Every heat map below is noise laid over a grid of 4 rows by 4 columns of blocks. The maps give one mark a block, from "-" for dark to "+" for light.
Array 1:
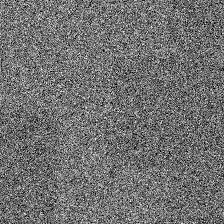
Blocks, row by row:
+ + + -
+ + - -
- + - -
- + + -
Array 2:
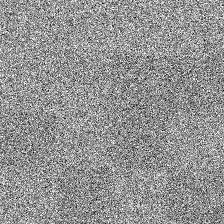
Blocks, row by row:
+ + + +
+ + - -
- + - +
+ - + -
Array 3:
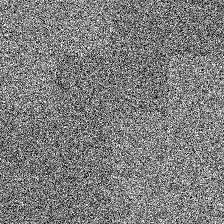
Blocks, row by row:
+ + - -
+ - - +
- - + +
- - + +
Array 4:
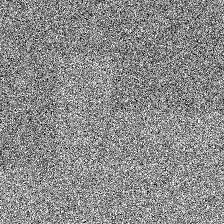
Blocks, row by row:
- - - -
- + - -
- + + +
+ + + +
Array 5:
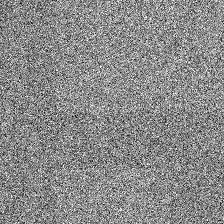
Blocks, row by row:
- + + +
- + + +
- - - -
- + + -
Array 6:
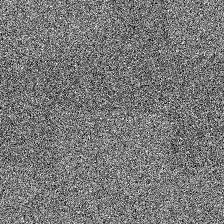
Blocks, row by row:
+ + - +
- - - -
- + + -
+ + + +
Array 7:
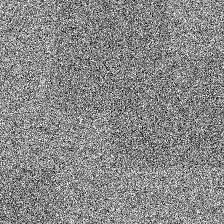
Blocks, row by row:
+ - - +
+ - - -
+ + - -
- + + +
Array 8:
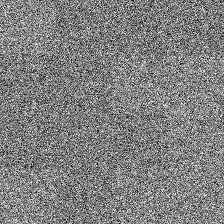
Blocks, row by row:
+ - - -
- - + +
- - - +
+ - + +
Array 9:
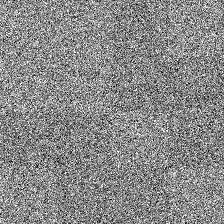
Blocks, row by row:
+ + - +
+ + - -
- - + -
+ - - +
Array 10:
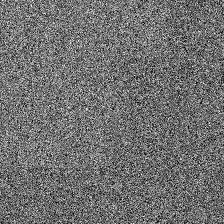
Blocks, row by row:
+ + + -
+ + - -
+ + - -
- - - -
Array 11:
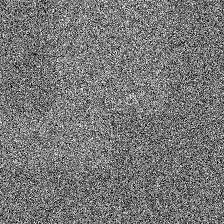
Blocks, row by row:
- + + -
- + + -
+ + - -
- - - -
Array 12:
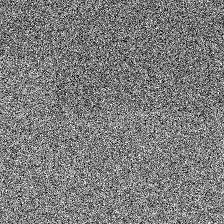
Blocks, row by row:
- - - -
+ - - -
+ + + +
+ + + +
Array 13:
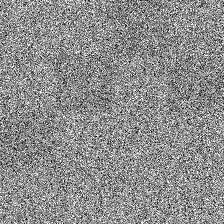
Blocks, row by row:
+ + - +
+ - + -
- + + +
+ + + +
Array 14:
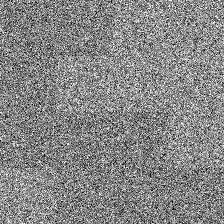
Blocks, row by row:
- - + +
- + + +
- - - +
+ - - -
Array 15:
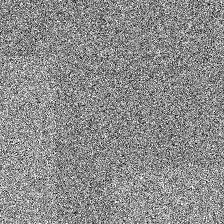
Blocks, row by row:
- - - -
+ - - -
+ - - -
+ - + +
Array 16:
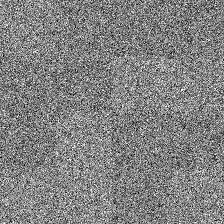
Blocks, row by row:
+ - - -
- - + +
- + - -
+ + - +
